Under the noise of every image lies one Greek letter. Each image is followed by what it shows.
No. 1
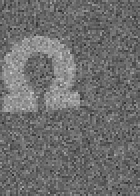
light omega
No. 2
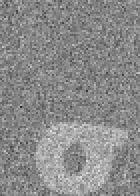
light sigma
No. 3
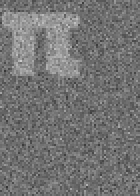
light pi
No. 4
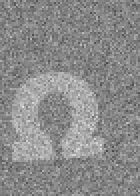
light omega
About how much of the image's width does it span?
two thirds
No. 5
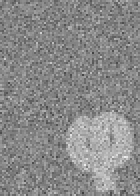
light phi
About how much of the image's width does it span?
half
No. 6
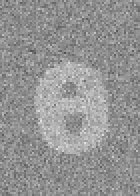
light theta
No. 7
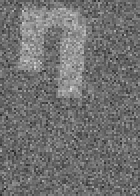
light eta
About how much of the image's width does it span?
half
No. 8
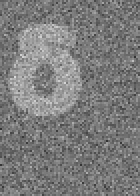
light delta
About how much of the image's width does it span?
half
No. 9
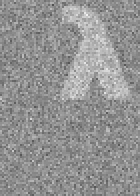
light lambda
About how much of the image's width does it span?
half
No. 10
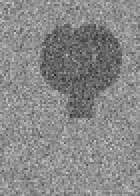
dark phi
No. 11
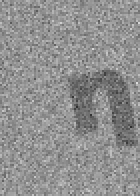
dark eta
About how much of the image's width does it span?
half
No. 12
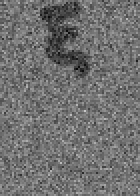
dark xi, top middle
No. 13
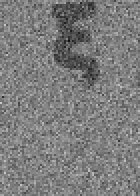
dark xi, top middle
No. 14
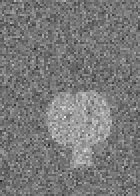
light phi
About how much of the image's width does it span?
half
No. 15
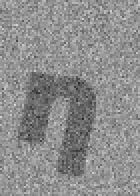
dark eta
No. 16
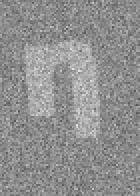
light eta
